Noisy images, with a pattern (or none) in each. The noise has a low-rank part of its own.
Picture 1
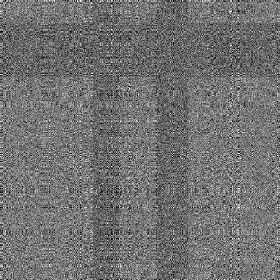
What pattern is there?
bands of rows crossing bands of columns
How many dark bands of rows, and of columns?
1 and 2
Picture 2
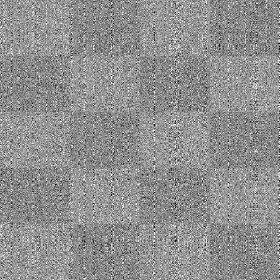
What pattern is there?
a checkerboard
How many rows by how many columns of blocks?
5 by 4
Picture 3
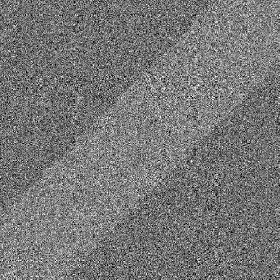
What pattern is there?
a diagonal band
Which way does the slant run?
bottom left to top right
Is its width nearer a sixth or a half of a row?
a half
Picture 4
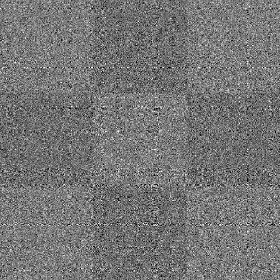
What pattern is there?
a checkerboard
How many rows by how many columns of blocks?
3 by 3
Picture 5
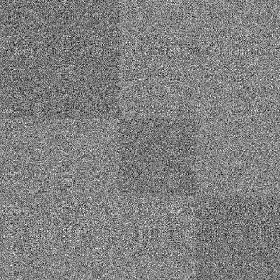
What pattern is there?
blocks along the diagonal
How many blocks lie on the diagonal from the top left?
3
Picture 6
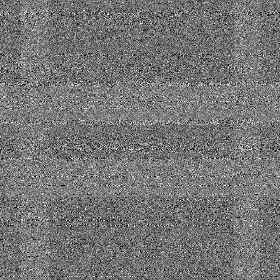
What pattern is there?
bands of rows crossing bands of columns
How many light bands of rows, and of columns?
2 and 2
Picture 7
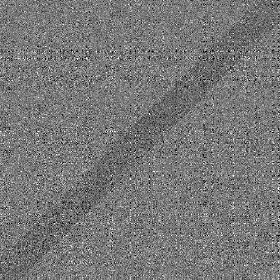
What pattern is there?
a diagonal band
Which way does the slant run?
bottom left to top right
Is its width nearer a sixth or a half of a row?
a sixth
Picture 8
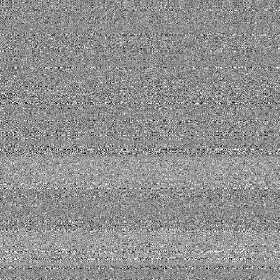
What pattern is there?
bands of rows
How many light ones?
2
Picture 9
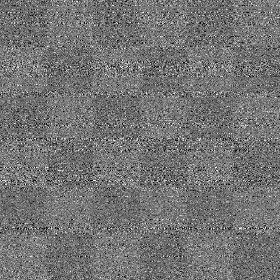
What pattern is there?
a checkerboard
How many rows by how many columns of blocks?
6 by 6
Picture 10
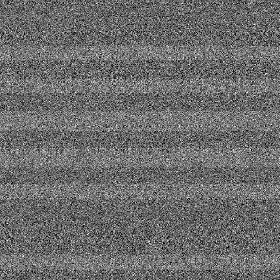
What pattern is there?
bands of rows
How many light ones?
6
